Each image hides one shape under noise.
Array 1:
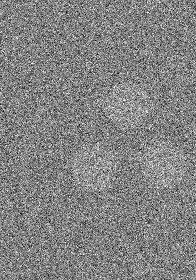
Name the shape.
three dots
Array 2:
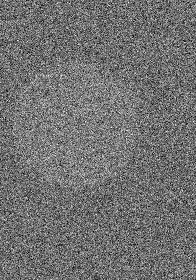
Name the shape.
disc
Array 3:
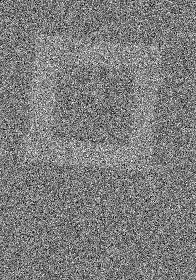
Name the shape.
square frame
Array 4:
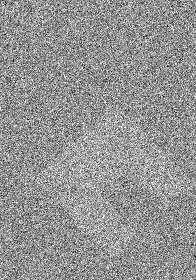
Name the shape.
square with a notch
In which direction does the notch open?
down and right
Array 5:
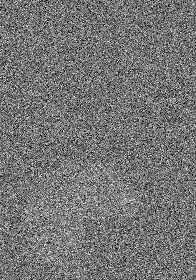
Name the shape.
disc with a wedge cut out
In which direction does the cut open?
down and right
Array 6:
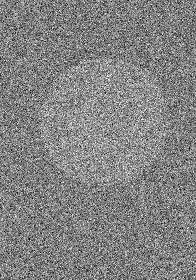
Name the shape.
disc
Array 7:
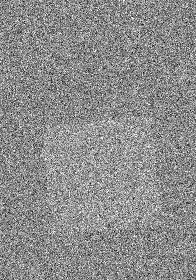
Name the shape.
square
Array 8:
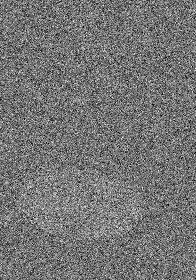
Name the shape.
ellipse
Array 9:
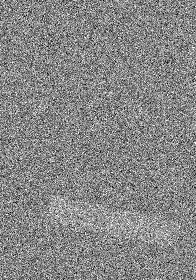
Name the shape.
bar
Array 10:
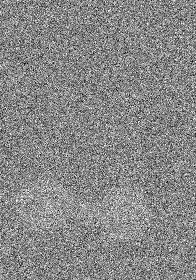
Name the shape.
dumbbell
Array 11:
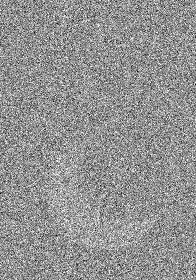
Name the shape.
crescent
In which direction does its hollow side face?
up and right
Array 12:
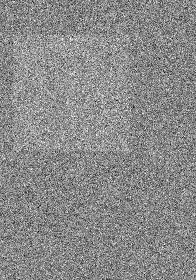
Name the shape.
square
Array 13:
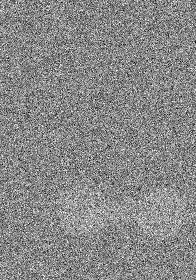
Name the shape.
dumbbell
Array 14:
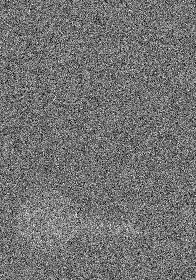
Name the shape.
lollipop
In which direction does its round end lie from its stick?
left
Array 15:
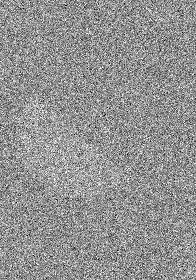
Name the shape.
half disc
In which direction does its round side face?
down and left
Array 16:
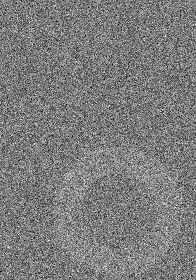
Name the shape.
ring
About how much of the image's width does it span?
two thirds
